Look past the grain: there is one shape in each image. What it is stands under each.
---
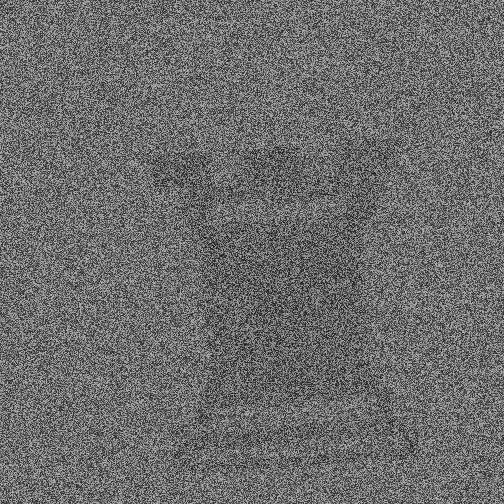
chess rook
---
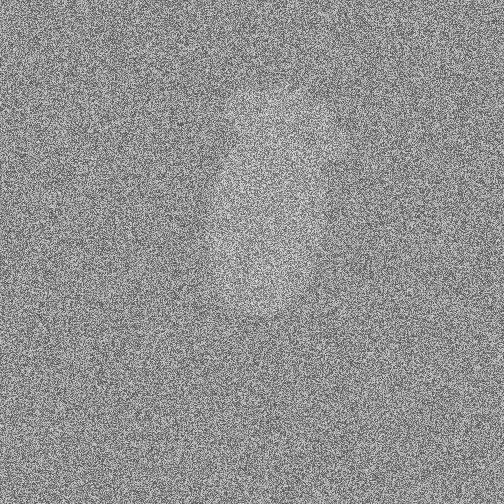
footprint
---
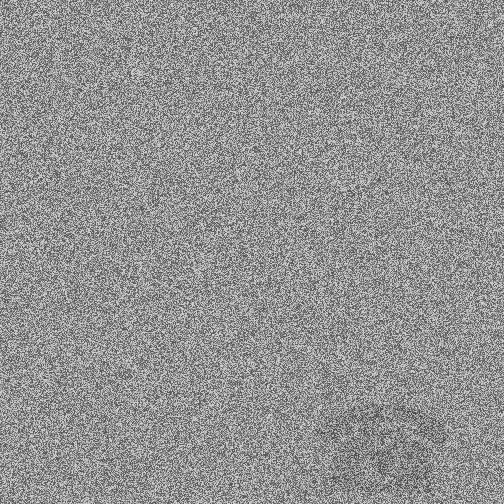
telephone
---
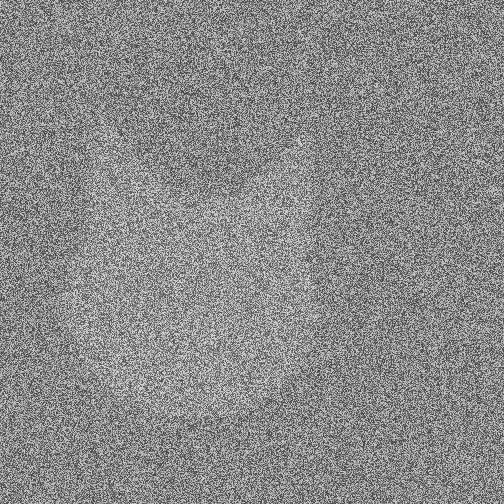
cat's head
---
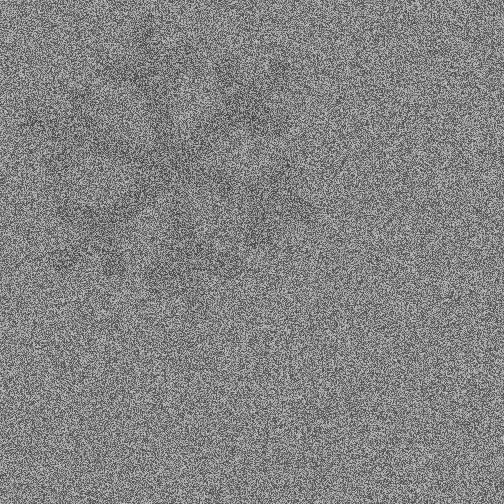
snowflake
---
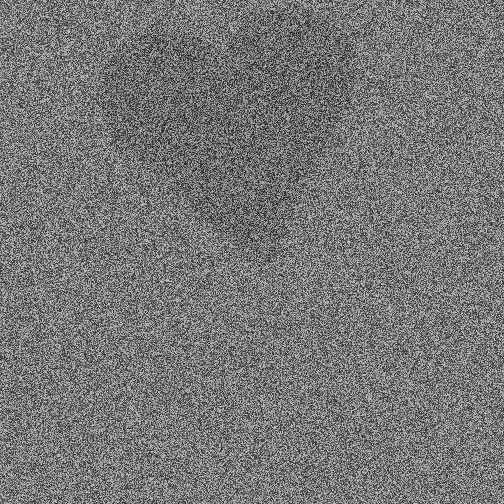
heart
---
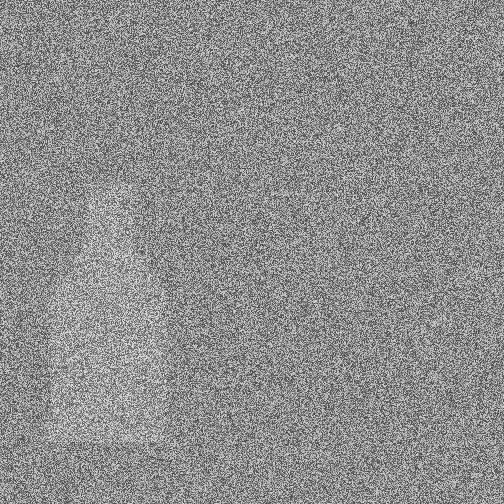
bottle
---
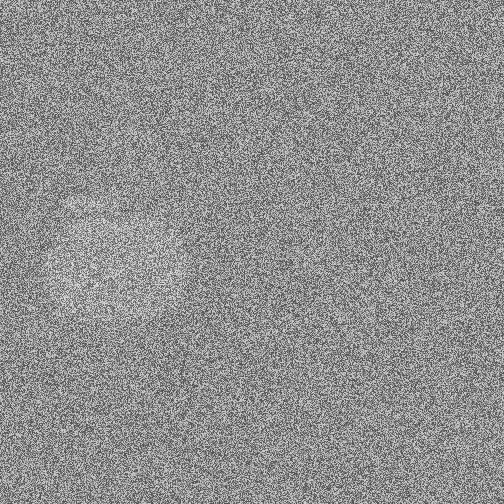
apple
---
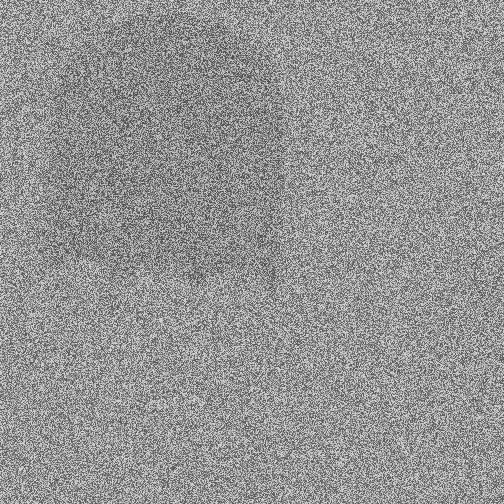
ghost
